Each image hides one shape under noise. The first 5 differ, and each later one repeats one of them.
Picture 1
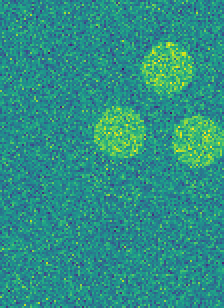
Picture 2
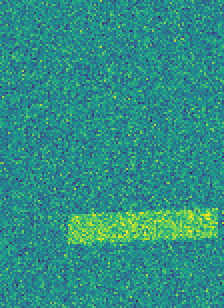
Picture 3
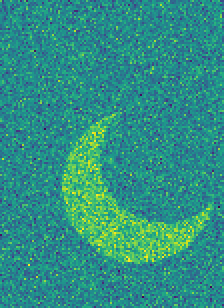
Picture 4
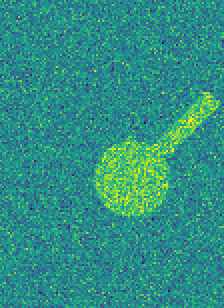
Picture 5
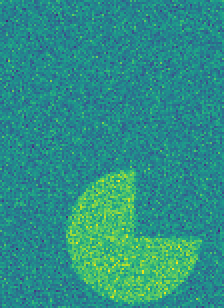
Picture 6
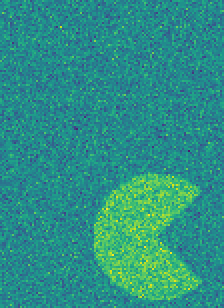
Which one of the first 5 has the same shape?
5
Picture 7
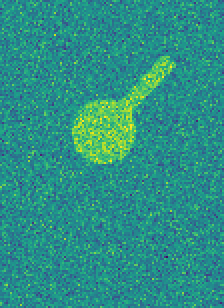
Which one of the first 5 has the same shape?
4
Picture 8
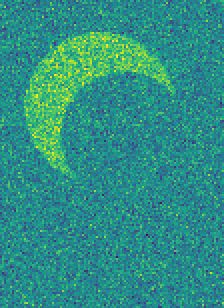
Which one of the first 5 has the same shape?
3
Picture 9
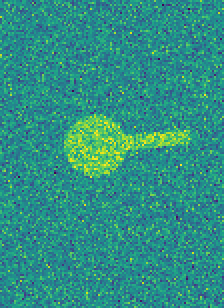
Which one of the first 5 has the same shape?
4
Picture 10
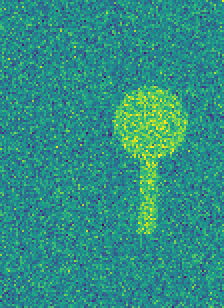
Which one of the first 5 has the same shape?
4
